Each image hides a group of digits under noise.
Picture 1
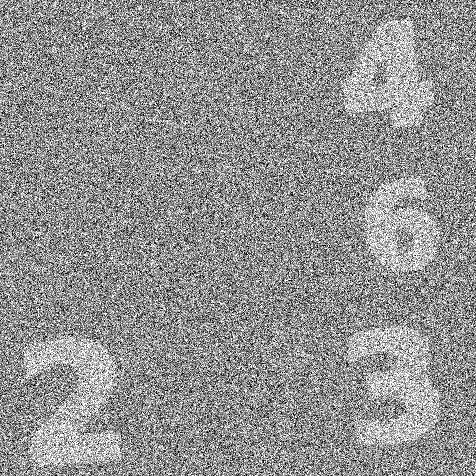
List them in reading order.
top right: 4; middle right: 6; bottom left: 2; bottom right: 3
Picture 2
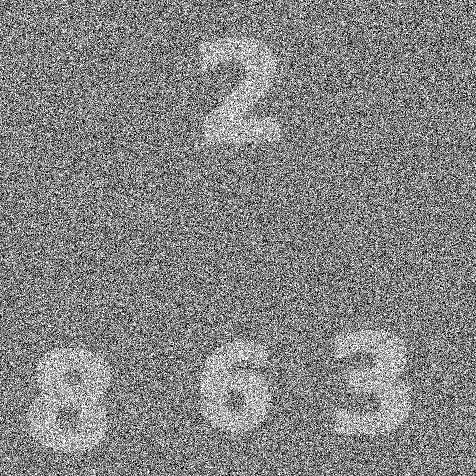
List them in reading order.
top middle: 2; bottom left: 8; bottom middle: 6; bottom right: 3
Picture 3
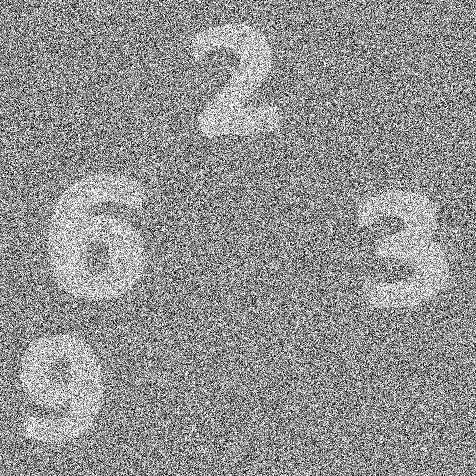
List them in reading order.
top middle: 2; middle left: 6; middle right: 3; bottom left: 9
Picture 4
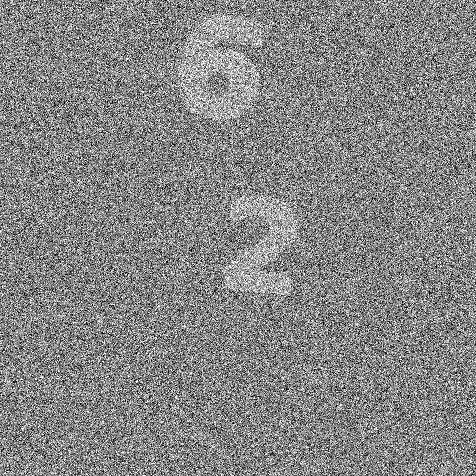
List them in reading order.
top middle: 6; centre: 2
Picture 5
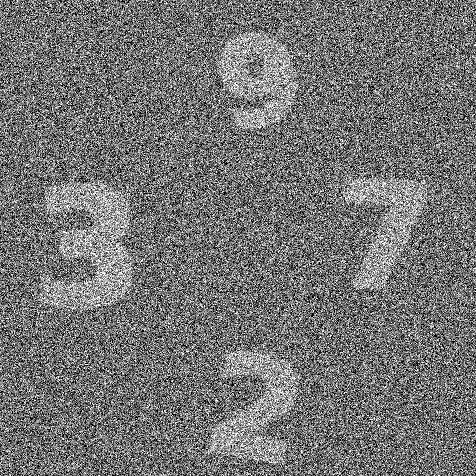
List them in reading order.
top middle: 9; middle left: 3; middle right: 7; bottom middle: 2
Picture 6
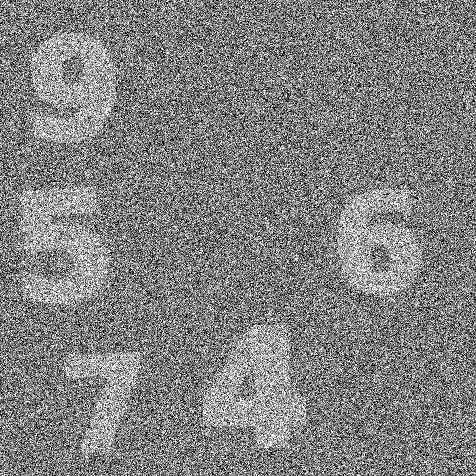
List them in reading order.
top left: 9; middle left: 5; middle right: 6; bottom left: 7; bottom middle: 4
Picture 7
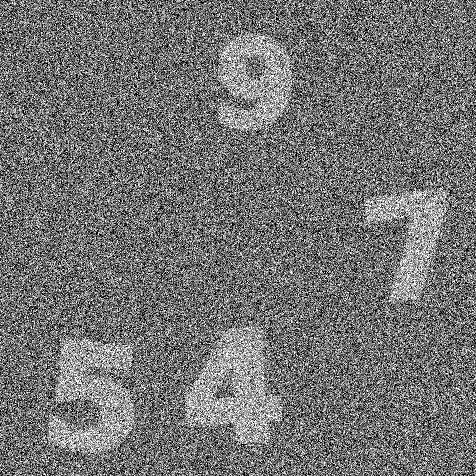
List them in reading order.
top middle: 9; middle right: 7; bottom left: 5; bottom middle: 4
